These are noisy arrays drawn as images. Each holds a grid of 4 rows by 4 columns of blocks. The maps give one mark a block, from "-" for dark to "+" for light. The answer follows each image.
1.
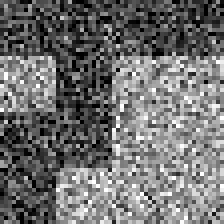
- - - -
+ - + +
- - + +
- + + +
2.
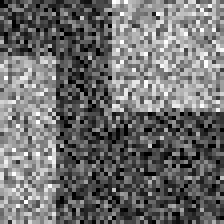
- - + +
+ - + +
+ - - -
+ - - -
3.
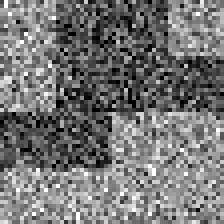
+ - - +
+ - - -
- - + +
+ + + +
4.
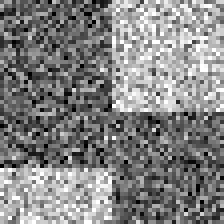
- - + +
- - + +
- - - -
+ + - -
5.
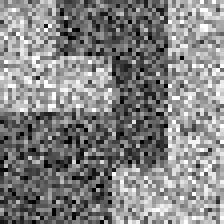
+ - - +
+ + - +
- - - +
- - + +
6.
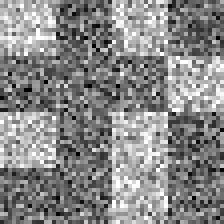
+ - + -
- - - +
+ - + -
- - + -
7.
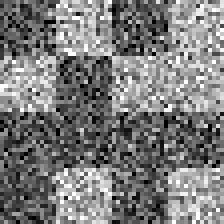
- + - +
+ - + +
- - - -
- + - +
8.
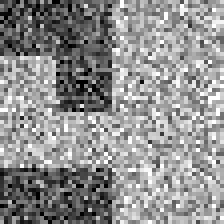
- - + +
+ - + +
+ + + +
- - + +
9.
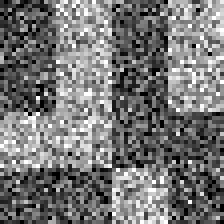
- + - +
- + - +
+ + - -
- - + -
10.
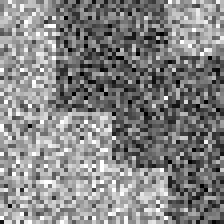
+ - - +
+ - - -
+ + - -
+ + + -
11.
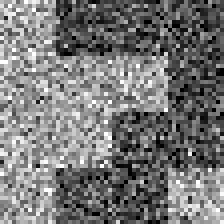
+ - - -
+ + + -
+ + - -
+ - - +
